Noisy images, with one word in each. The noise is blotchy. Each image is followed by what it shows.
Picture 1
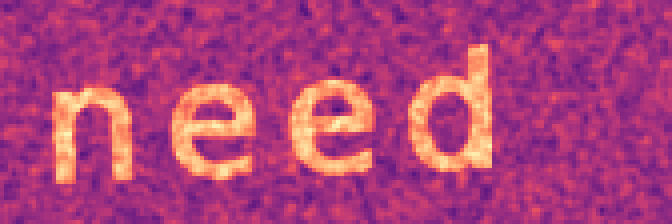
need
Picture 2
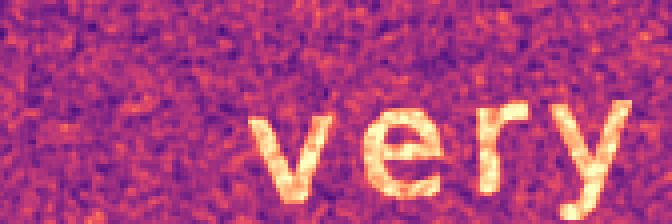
very
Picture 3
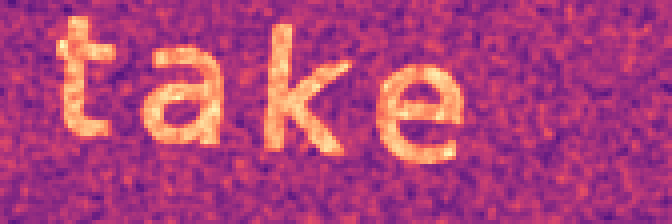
take
